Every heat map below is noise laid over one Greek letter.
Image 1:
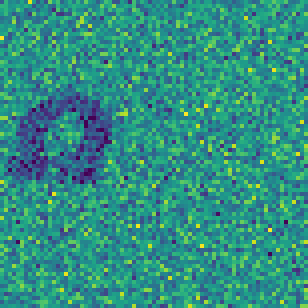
omega
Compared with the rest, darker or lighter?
darker
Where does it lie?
middle left
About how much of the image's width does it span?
a third
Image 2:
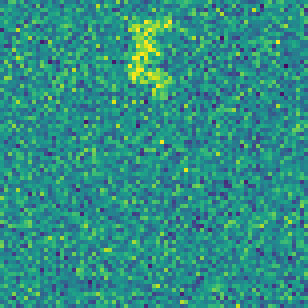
xi
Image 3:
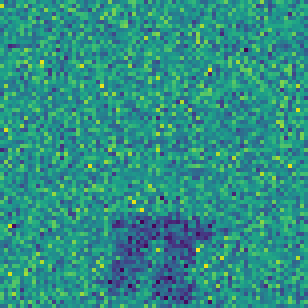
pi
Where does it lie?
bottom middle
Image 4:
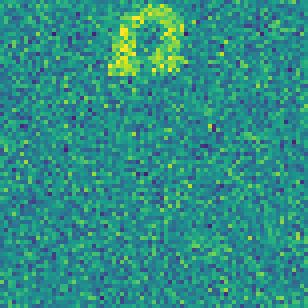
omega
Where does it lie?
top middle
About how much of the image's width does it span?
a quarter
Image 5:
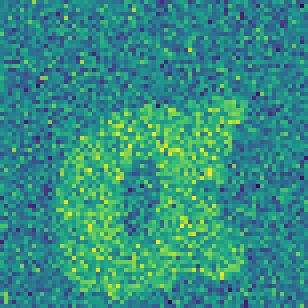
alpha
